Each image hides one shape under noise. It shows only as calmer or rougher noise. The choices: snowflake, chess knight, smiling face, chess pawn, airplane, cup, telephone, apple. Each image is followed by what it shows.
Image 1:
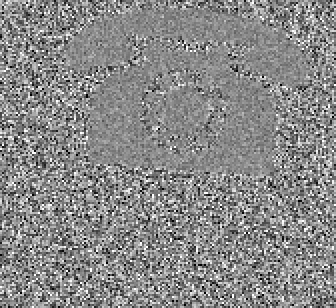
telephone
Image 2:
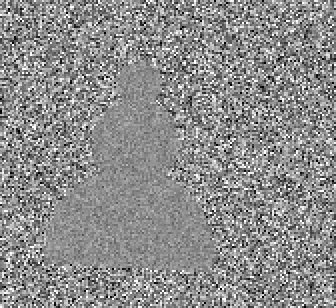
chess pawn
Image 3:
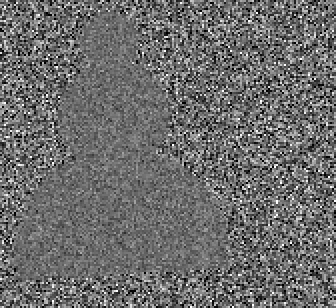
chess pawn
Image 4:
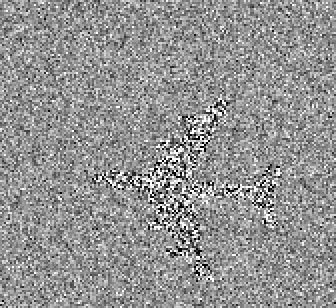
airplane
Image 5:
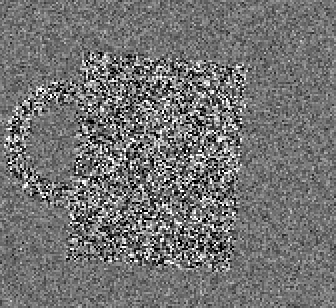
cup
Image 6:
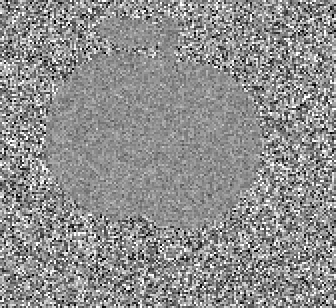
apple
